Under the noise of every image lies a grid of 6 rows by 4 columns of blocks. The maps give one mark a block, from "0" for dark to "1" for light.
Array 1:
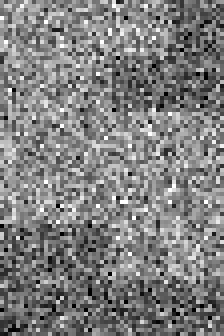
1 1 1 0
1 1 0 0
1 1 1 1
1 1 1 1
0 0 1 1
0 0 0 0
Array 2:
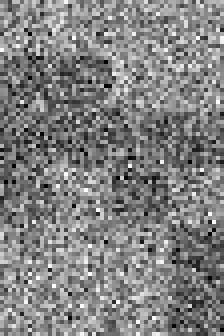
1 1 1 1
0 0 1 1
0 0 0 0
0 1 0 1
1 1 1 0
1 1 1 0
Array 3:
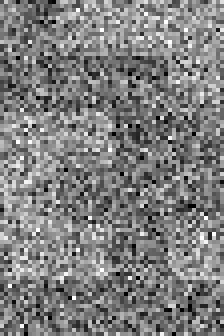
0 1 1 1
0 0 0 1
1 1 0 0
1 0 0 0
1 1 0 1
0 0 0 0
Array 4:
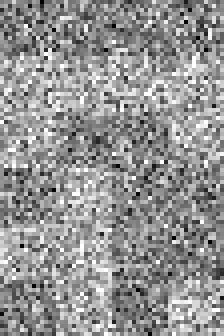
0 0 0 0
1 1 1 1
1 0 0 1
0 1 0 0
1 1 0 0
0 1 0 1
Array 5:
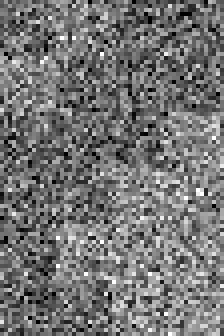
0 1 0 0
1 0 0 0
0 0 0 1
0 0 1 1
0 1 1 1
0 0 1 1
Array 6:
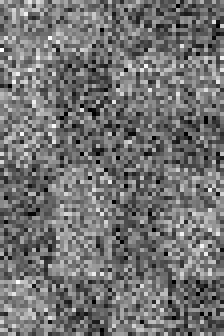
1 1 0 0
1 0 1 1
1 0 0 0
0 1 0 1
0 1 0 1
1 0 1 0
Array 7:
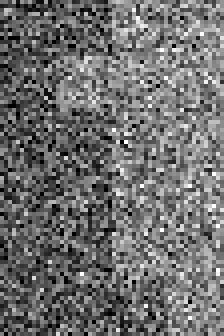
0 0 1 1
0 1 1 1
0 0 1 1
0 0 1 1
0 0 1 1
0 0 0 1
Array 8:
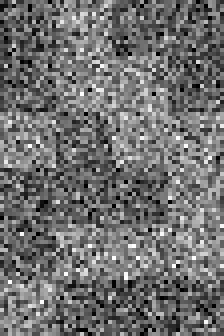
0 1 0 0
0 1 1 0
1 0 1 1
0 0 0 1
0 1 1 1
1 0 0 0
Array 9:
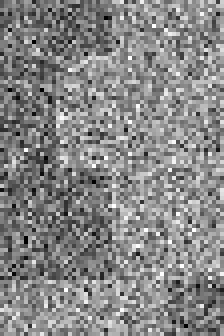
0 0 1 1
0 1 1 1
0 1 1 1
0 0 1 1
0 0 1 1
1 1 1 0
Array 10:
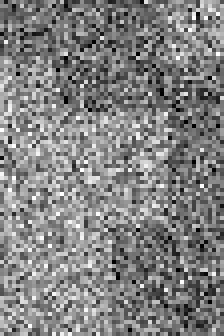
0 0 0 1
1 0 0 0
1 1 1 0
1 1 1 0
1 1 0 0
1 1 0 0
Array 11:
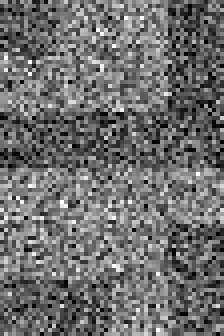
0 1 1 0
1 1 1 0
0 0 0 0
1 1 1 1
1 1 1 0
0 0 1 0
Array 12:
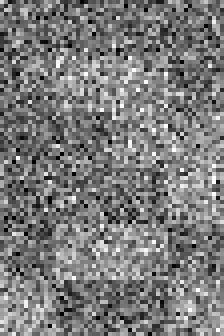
0 0 0 0
0 1 1 0
0 0 1 1
0 0 0 1
0 1 1 0
1 0 0 1
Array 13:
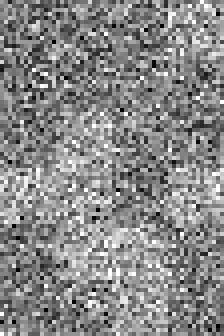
0 0 0 1
0 0 0 0
0 1 0 0
1 1 0 1
0 1 1 0
0 0 1 0
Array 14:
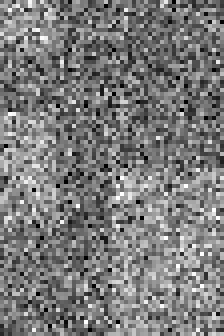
1 0 0 0
0 0 0 0
1 0 0 0
1 0 1 1
0 0 1 1
0 0 1 1
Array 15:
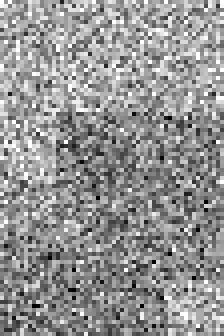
1 1 1 1
1 1 1 1
1 0 0 0
1 0 0 0
0 0 0 0
0 0 0 1
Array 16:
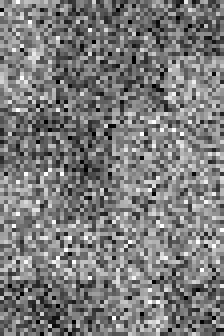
1 0 0 0
1 0 0 1
0 0 1 1
1 0 1 1
1 1 1 1
0 0 1 0
